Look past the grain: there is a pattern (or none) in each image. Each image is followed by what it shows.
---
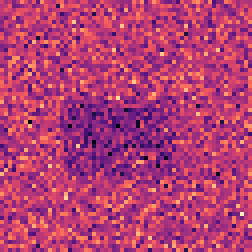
one block
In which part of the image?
centre
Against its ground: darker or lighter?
darker
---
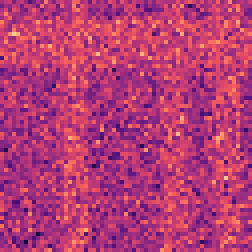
bands of rows crossing bands of columns
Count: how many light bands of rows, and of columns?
1 and 3
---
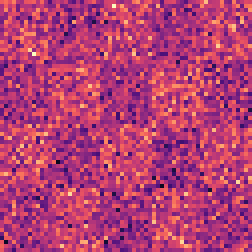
a checkerboard
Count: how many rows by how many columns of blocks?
4 by 5
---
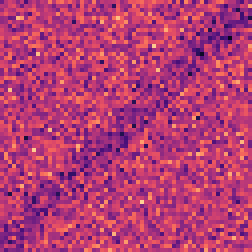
a diagonal band
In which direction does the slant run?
bottom left to top right
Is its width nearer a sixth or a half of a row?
a sixth
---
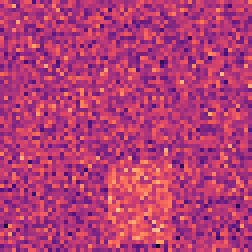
one block
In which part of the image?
bottom middle
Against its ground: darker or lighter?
lighter
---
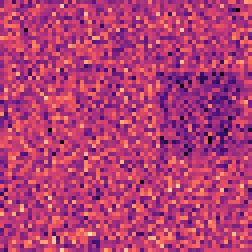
one block
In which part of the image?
middle right
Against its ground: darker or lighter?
darker
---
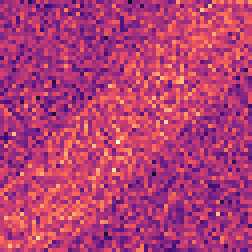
a diagonal band
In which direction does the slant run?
bottom left to top right
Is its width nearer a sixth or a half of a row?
a half
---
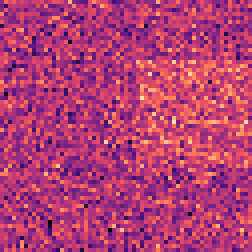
one block
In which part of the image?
middle right
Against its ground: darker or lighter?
lighter
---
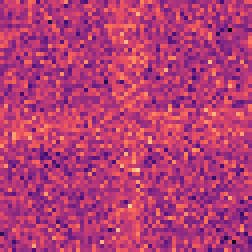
bands of rows crossing bands of columns
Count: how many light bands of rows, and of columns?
1 and 1
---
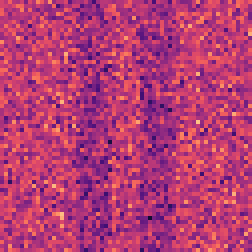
bands of columns
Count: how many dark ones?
2
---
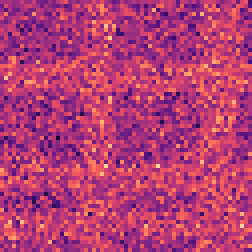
bands of rows crossing bands of columns
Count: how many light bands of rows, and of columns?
3 and 2
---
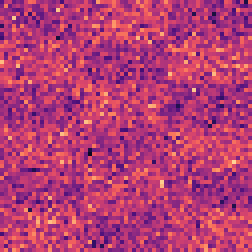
a checkerboard
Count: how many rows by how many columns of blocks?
6 by 3
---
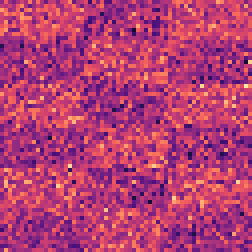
a checkerboard
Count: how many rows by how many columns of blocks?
6 by 3
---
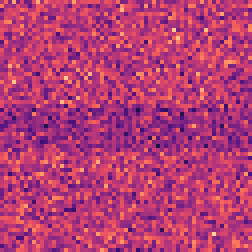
one band of rows
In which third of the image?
middle
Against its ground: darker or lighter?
darker
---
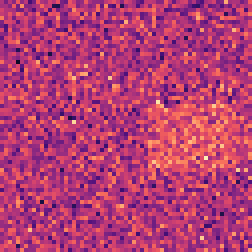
one block
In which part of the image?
middle right
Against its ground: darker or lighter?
lighter
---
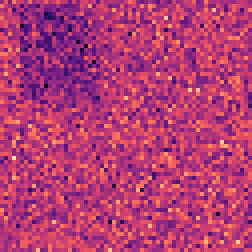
one block
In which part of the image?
top left
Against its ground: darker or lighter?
darker
